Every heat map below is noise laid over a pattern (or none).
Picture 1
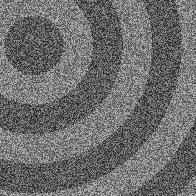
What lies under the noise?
rings round one point
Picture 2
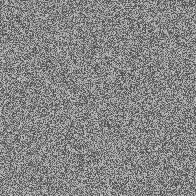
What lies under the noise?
only noise
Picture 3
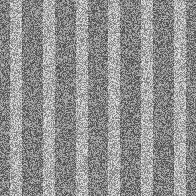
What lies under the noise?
vertical stripes
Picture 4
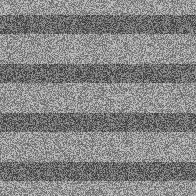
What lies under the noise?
horizontal stripes
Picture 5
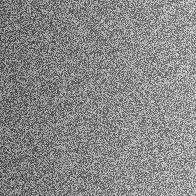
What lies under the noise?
a smooth slope
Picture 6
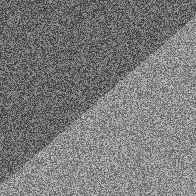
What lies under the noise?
a sharp edge
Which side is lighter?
bottom right
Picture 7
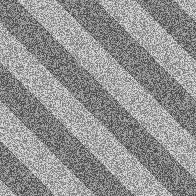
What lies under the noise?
diagonal stripes
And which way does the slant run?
top left to bottom right
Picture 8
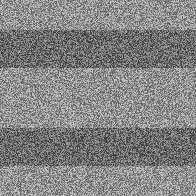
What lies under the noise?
horizontal stripes
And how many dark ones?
2
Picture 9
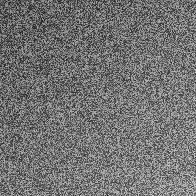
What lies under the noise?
a smooth slope
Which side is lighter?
bottom right
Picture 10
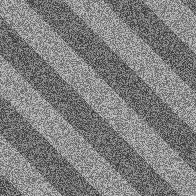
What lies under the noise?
diagonal stripes
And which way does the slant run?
top left to bottom right
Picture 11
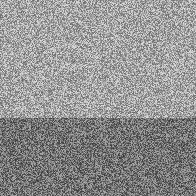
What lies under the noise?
a sharp edge
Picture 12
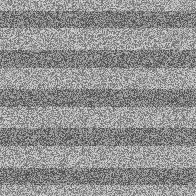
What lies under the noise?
horizontal stripes
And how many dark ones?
5
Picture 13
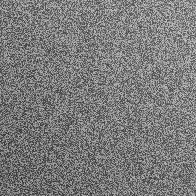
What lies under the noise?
a smooth slope
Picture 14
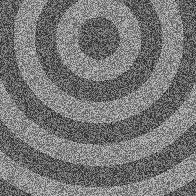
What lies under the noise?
rings round one point
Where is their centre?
top middle
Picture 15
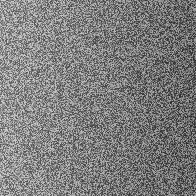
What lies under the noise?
a smooth slope
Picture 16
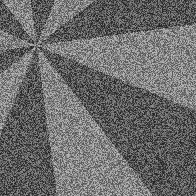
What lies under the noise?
spokes from one point
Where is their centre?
top left
